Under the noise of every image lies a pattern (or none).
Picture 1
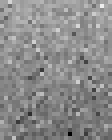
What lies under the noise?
a smooth slope
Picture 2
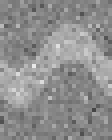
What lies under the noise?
a wavy band
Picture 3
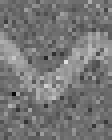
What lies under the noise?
a wavy band
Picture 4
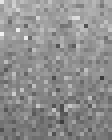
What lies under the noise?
a smooth slope
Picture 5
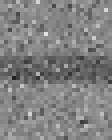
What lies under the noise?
one horizontal stripe
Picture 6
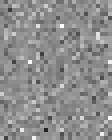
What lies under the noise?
only noise
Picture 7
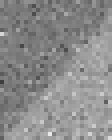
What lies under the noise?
a sharp edge
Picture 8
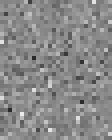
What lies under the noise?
only noise
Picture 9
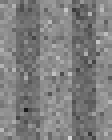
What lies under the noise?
vertical stripes
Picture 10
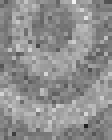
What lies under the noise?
rings round one point
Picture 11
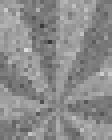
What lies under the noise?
spokes from one point
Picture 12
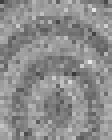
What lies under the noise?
rings round one point
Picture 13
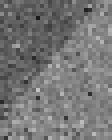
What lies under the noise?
a sharp edge
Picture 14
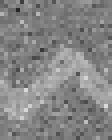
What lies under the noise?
a wavy band
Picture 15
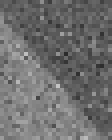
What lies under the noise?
a sharp edge
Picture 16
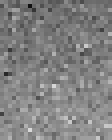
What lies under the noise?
a smooth slope
